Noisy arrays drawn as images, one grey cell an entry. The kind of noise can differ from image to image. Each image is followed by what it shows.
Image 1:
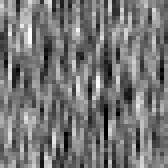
streaked along the columns
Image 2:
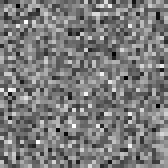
independent entries
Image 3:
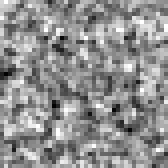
blotchy
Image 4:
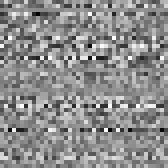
rows of uneven size
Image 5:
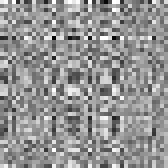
low rank plus noise
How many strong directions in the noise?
one
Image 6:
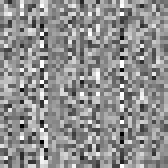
columns of uneven size
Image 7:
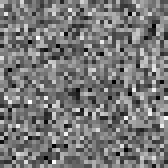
independent entries
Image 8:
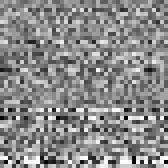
rows of uneven size
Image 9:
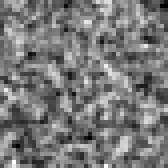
blotchy
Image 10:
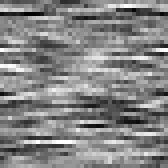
streaked along the rows
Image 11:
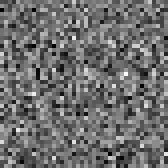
low rank plus noise
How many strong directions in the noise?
five to eight
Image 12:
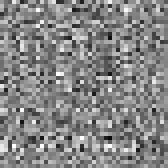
low rank plus noise
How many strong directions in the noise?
three or four
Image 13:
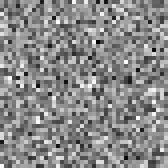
independent entries
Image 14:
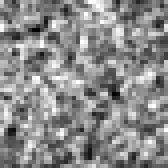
blotchy
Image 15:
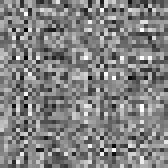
low rank plus noise
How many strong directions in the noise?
two
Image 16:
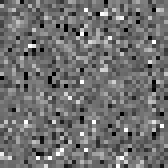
heavy tails
